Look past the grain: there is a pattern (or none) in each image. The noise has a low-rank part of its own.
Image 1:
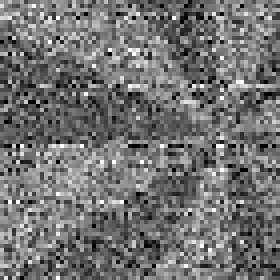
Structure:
spokes from one point
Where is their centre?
middle right
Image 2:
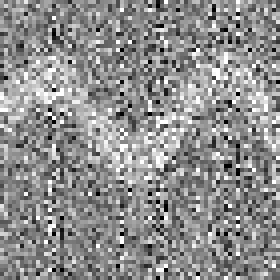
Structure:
a wavy band
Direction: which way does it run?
left to right
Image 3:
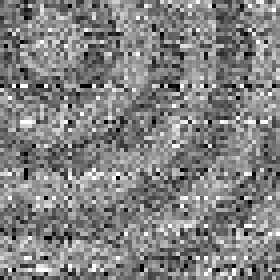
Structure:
rings round one point
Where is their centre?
top left
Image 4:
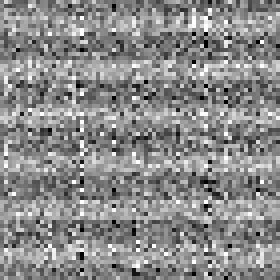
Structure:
horizontal stripes
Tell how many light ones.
6
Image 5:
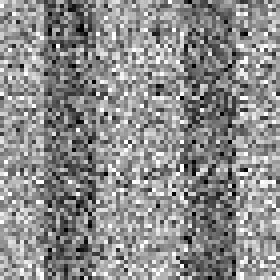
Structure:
vertical stripes
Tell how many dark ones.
2
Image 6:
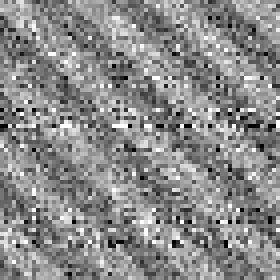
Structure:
diagonal stripes
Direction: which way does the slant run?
top left to bottom right
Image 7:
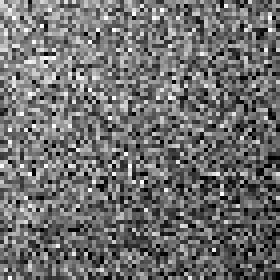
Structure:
a smooth slope
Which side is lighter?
top left
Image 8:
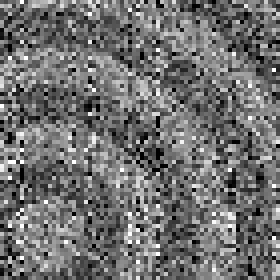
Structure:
rings round one point
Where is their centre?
bottom left
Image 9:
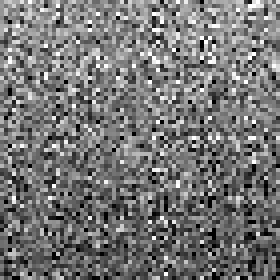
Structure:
a smooth slope
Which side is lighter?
top
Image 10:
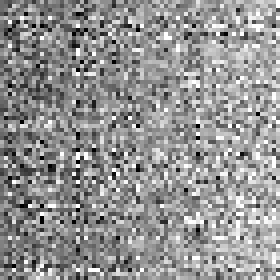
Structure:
a smooth slope
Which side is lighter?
right
